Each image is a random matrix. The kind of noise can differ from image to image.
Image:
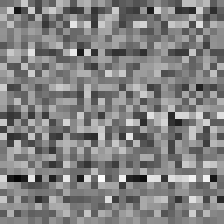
rows of uneven size
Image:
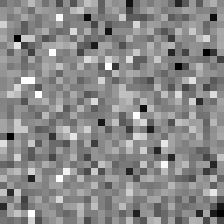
heavy tails
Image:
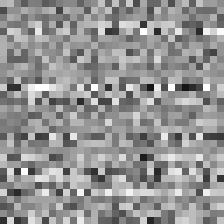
rows of uneven size
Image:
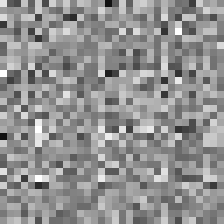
low rank plus noise
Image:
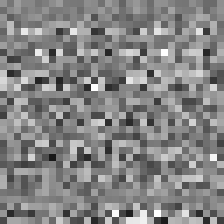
rows of uneven size
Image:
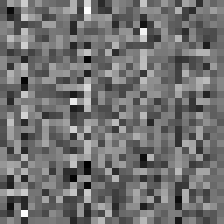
columns of uneven size
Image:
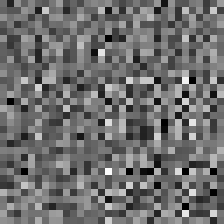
low rank plus noise
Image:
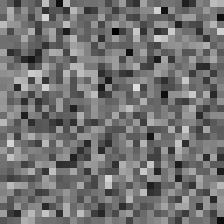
independent entries
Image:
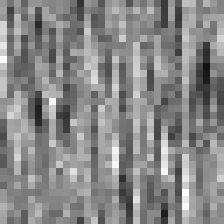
streaked along the columns
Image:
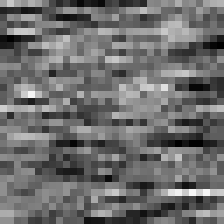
streaked along the rows
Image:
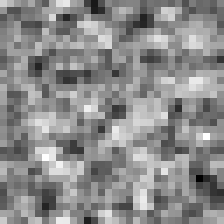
blotchy
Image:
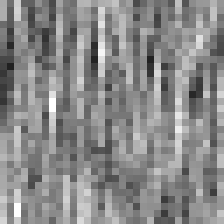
streaked along the columns
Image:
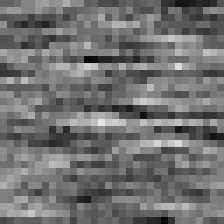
streaked along the rows
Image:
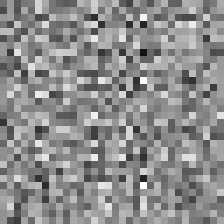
low rank plus noise
